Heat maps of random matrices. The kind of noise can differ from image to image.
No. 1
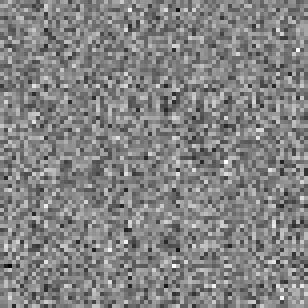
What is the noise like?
low rank plus noise
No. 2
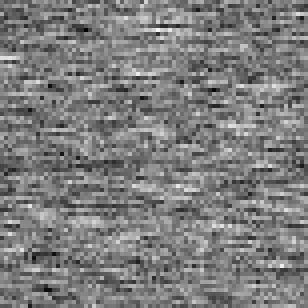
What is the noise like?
streaked along the rows
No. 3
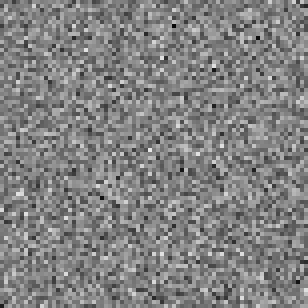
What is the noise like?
independent entries
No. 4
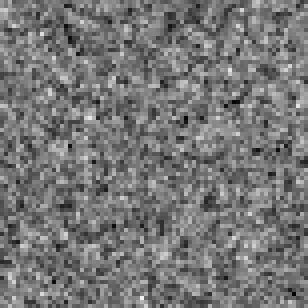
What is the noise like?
blotchy
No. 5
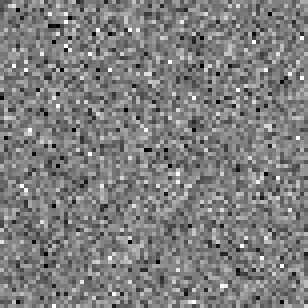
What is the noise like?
heavy tails
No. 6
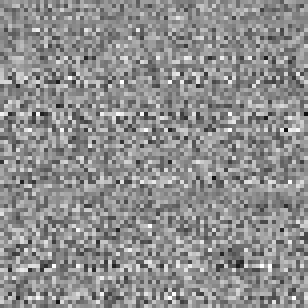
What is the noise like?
rows of uneven size
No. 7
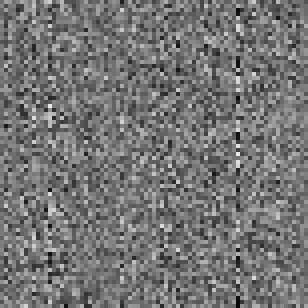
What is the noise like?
columns of uneven size
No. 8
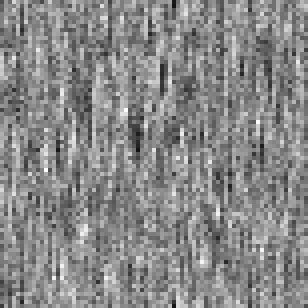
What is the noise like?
streaked along the columns
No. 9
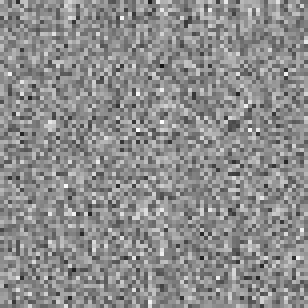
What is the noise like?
low rank plus noise
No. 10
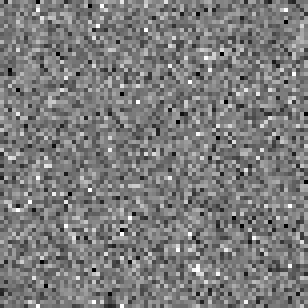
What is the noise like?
heavy tails
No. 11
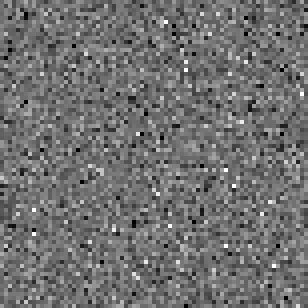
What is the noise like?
heavy tails
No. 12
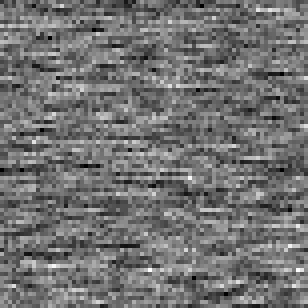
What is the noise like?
streaked along the rows
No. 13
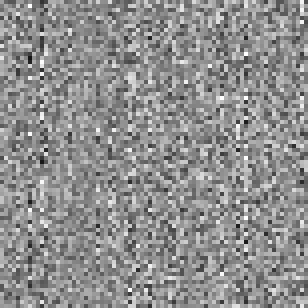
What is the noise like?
columns of uneven size
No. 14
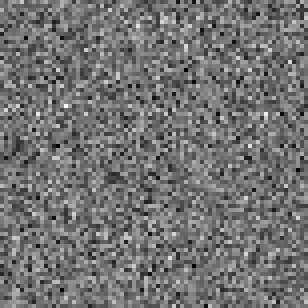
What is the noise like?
independent entries
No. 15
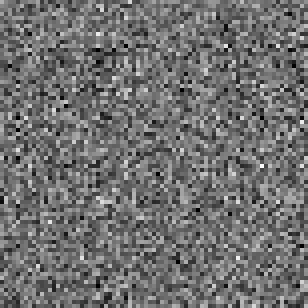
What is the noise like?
low rank plus noise
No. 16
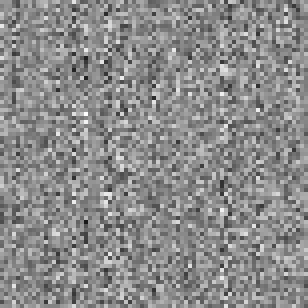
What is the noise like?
columns of uneven size
